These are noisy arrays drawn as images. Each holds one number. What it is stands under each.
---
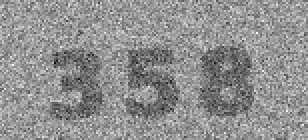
358
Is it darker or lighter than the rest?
darker
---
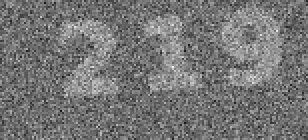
219
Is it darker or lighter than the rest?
lighter
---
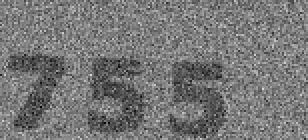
755
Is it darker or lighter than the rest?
darker
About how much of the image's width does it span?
two thirds
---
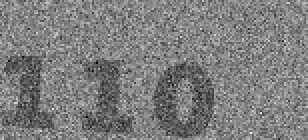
110
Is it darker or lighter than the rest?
darker
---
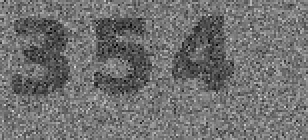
354
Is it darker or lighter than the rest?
darker
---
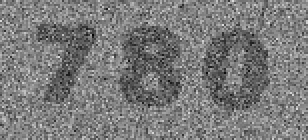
780
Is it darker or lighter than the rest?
darker
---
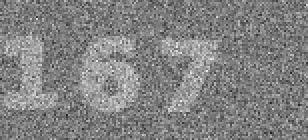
167
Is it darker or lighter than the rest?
lighter
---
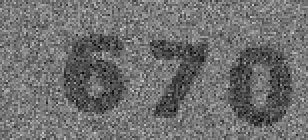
670
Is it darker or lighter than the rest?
darker
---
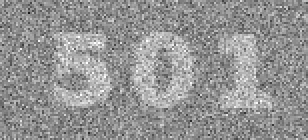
501
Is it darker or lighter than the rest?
lighter
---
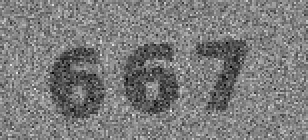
667
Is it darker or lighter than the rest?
darker
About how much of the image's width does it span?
two thirds
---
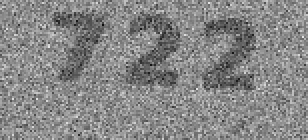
722
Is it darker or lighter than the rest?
darker
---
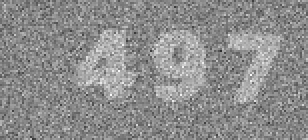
497
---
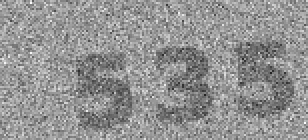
535
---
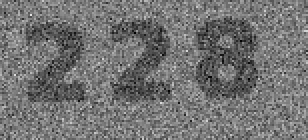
228
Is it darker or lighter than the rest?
darker
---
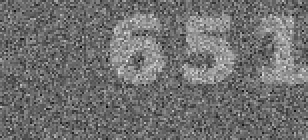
651
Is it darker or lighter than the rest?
lighter
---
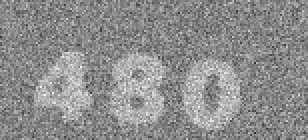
480
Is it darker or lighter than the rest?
lighter
